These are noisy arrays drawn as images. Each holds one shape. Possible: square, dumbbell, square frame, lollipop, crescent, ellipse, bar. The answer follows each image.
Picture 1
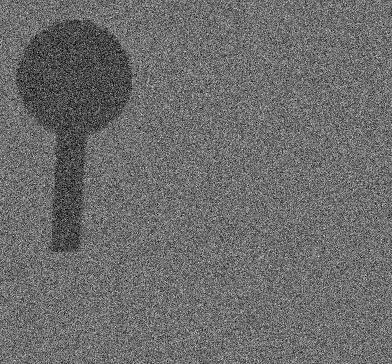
lollipop
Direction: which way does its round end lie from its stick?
up
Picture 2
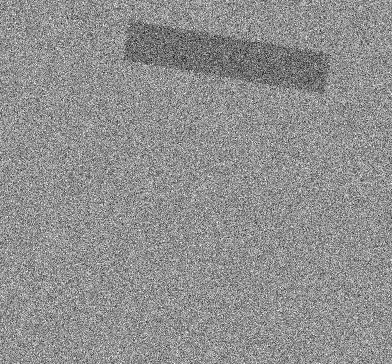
bar
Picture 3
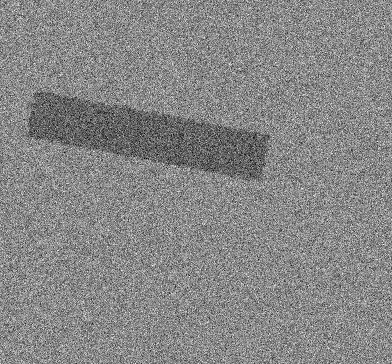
bar
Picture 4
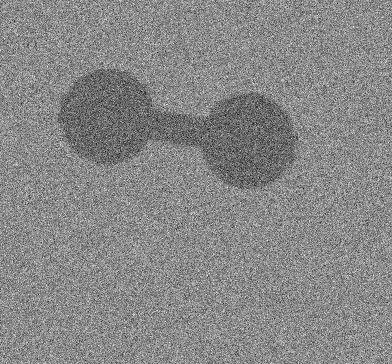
dumbbell
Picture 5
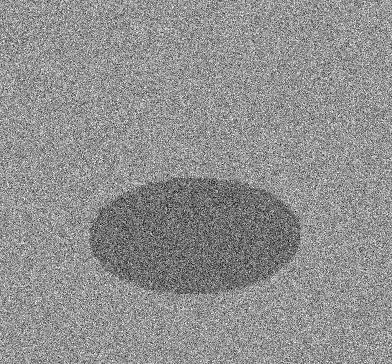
ellipse
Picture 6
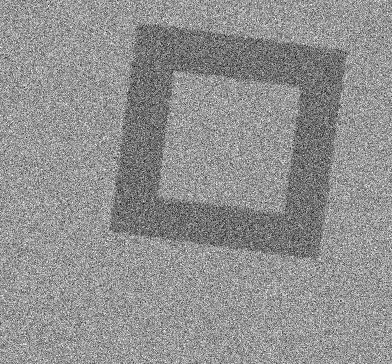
square frame
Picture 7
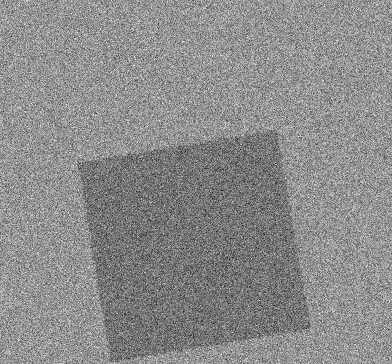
square
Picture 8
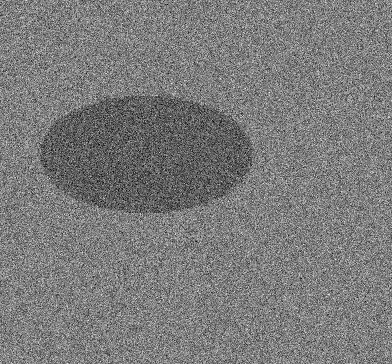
ellipse
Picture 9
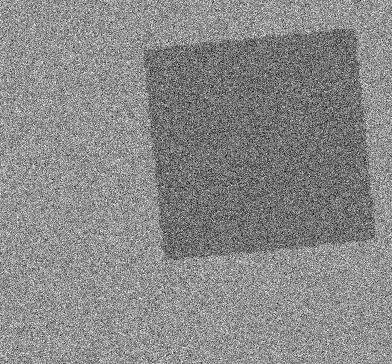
square
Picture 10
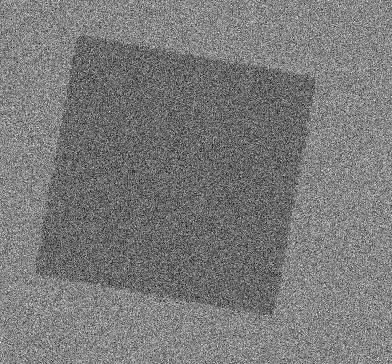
square
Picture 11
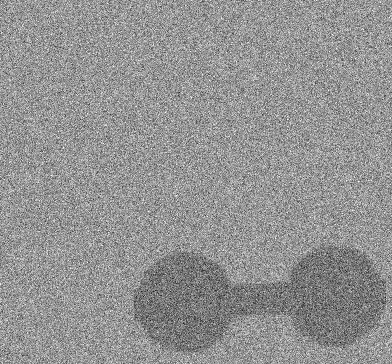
dumbbell
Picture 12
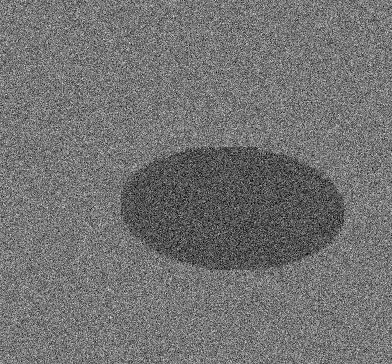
ellipse
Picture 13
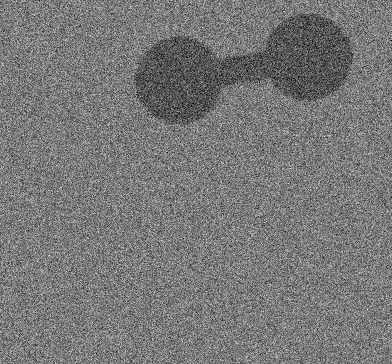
dumbbell
